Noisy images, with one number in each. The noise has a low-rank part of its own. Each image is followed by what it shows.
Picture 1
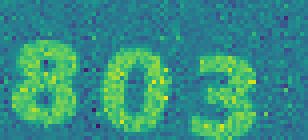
803
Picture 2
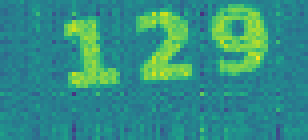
129
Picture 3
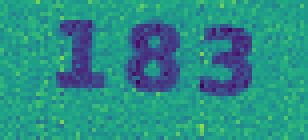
183
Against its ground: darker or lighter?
darker
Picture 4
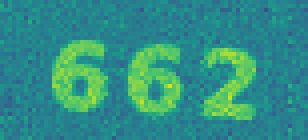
662
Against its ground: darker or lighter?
lighter
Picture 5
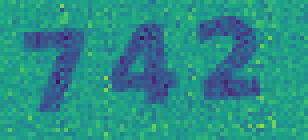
742
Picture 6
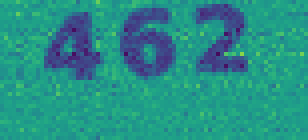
462
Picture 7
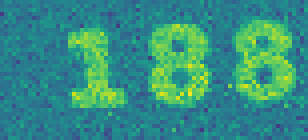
188
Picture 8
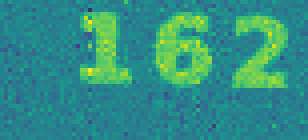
162
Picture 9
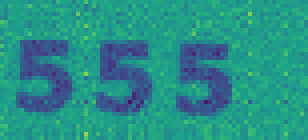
555
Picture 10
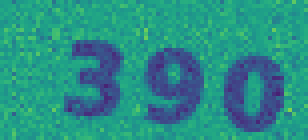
390
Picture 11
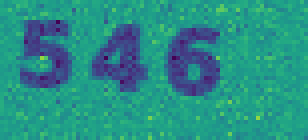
546
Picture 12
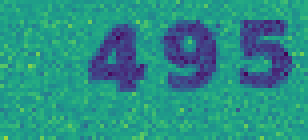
495
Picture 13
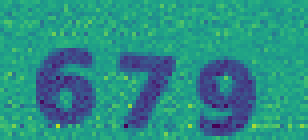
679
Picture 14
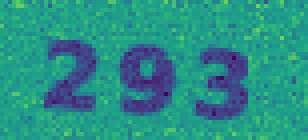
293
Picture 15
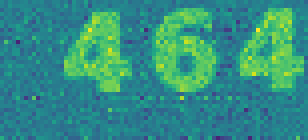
464
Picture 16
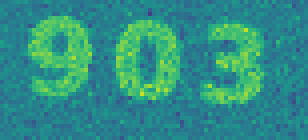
903
